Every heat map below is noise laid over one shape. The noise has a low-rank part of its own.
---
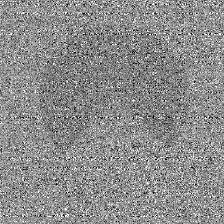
disc with a wedge cut out
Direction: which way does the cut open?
down
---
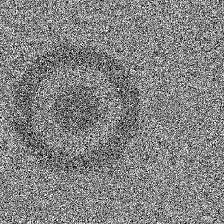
bullseye
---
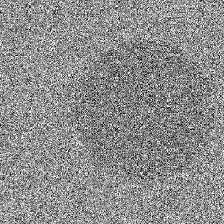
disc
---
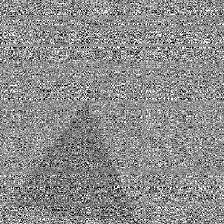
triangle
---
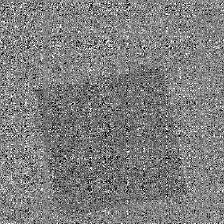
square
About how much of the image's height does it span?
two thirds
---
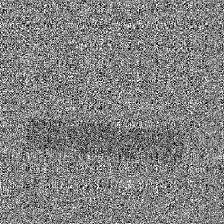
bar
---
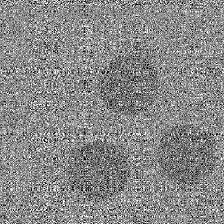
three dots
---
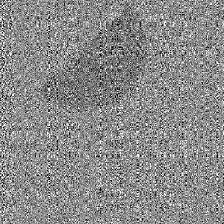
half disc
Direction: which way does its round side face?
down and right
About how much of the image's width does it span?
half
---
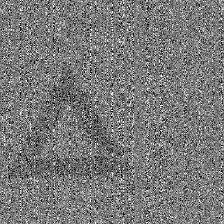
triangle frame
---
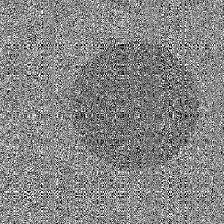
disc
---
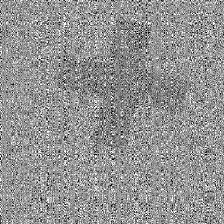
cross
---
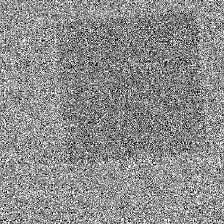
square
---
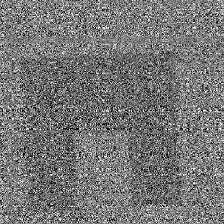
square with a notch
